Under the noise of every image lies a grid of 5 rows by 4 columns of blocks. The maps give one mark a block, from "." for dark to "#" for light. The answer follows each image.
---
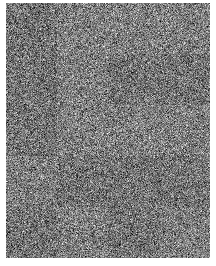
.###
.#..
.###
#...
.#.#
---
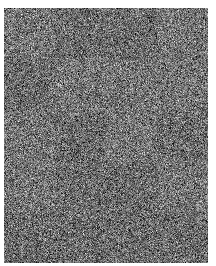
#..#
.###
#.#.
#..#
....
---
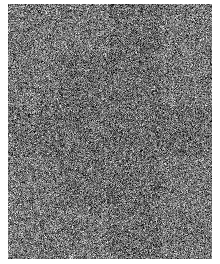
##.#
#..#
....
#..#
##.#
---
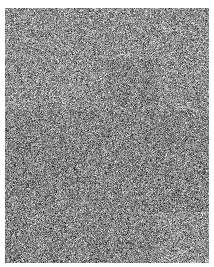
####
##.#
....
....
...#
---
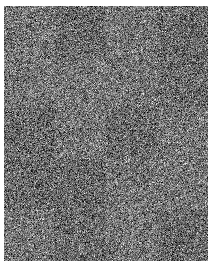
#.#.
###.
.#.#
..##
#.#.
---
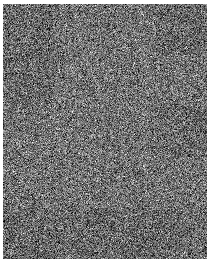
.##.
.###
###.
####
....
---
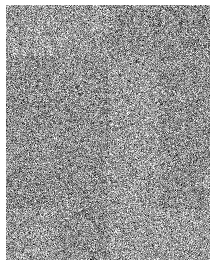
##..
..#.
..#.
..#.
#.##
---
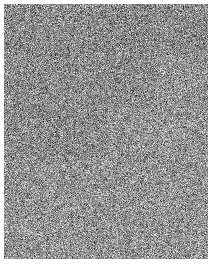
....
...#
..##
####
####
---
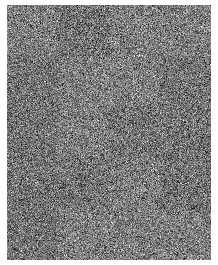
#.##
.##.
.#..
..#.
.###
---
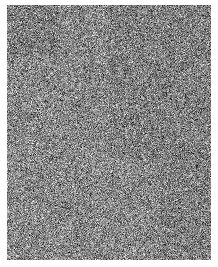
.#..
##..
##..
###.
###.
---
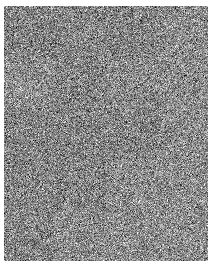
...#
#.##
...#
..##
.###
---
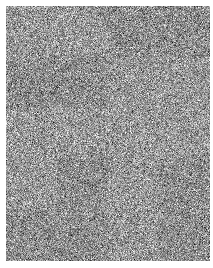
##..
..##
####
#.#.
..#.
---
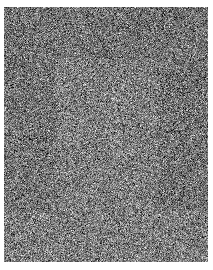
....
.##.
.##.
.##.
####
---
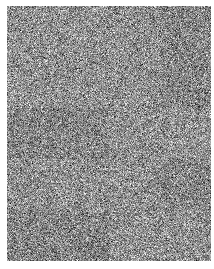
###.
###.
..##
###.
..##
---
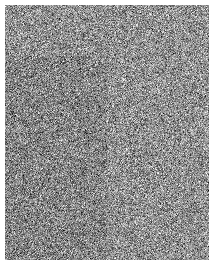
####
..##
..##
..##
..##
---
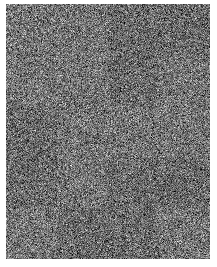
##..
##.#
.###
.#..
#..#
